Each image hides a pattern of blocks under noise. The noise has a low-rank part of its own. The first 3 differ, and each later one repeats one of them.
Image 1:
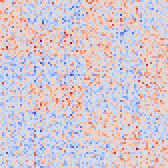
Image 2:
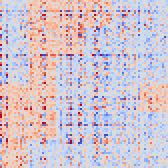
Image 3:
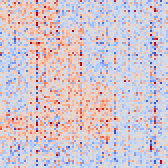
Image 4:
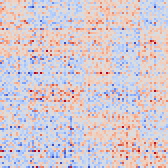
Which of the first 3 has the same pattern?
1
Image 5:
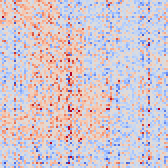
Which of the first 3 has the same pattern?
3
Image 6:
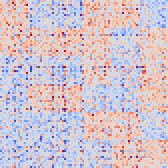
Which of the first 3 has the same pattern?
1
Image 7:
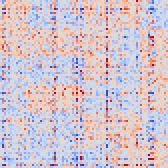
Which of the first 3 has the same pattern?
1
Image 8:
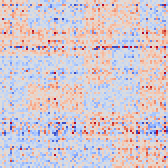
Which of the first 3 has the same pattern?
1
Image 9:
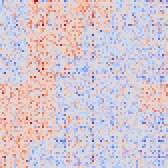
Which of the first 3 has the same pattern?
2
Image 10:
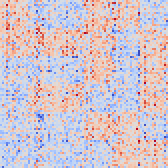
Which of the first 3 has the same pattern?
1
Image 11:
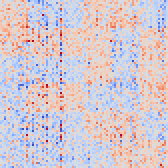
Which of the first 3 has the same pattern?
1
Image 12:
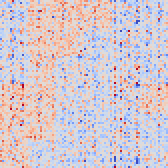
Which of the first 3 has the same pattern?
2
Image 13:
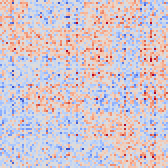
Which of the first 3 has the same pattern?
1
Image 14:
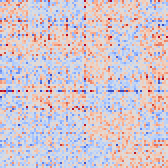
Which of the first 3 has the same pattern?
1
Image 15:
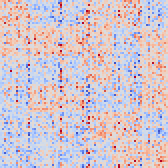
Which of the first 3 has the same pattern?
1
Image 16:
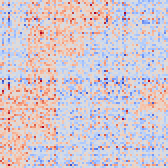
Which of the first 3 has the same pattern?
2
